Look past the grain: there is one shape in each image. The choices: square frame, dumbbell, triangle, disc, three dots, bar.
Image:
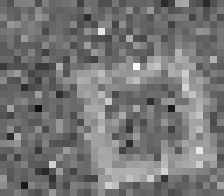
square frame
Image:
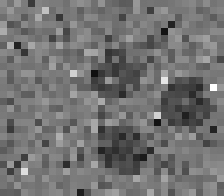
three dots
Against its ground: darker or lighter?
darker
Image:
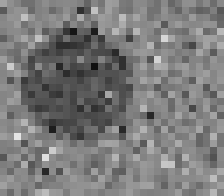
disc
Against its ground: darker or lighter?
darker
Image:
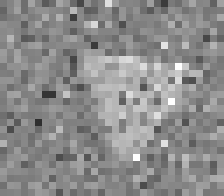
triangle
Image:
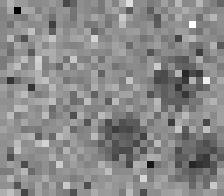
three dots
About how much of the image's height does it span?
two thirds
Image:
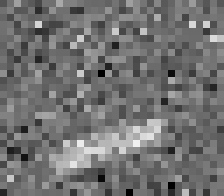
bar
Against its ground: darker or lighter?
lighter
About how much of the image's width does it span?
half
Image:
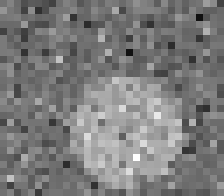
disc
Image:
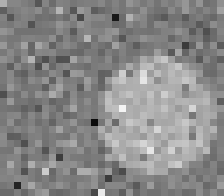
disc
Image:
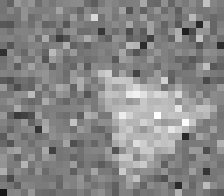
triangle
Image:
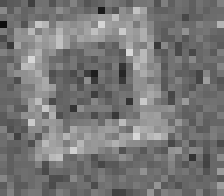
square frame
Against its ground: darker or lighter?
lighter
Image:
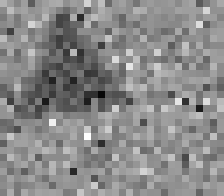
triangle
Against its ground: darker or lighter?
darker
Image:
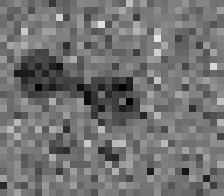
dumbbell
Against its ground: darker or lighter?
darker
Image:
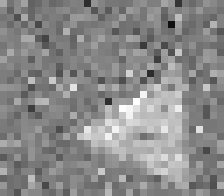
triangle
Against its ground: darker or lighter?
lighter
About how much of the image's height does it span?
two thirds
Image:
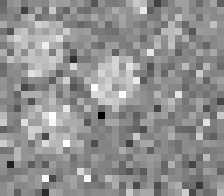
three dots
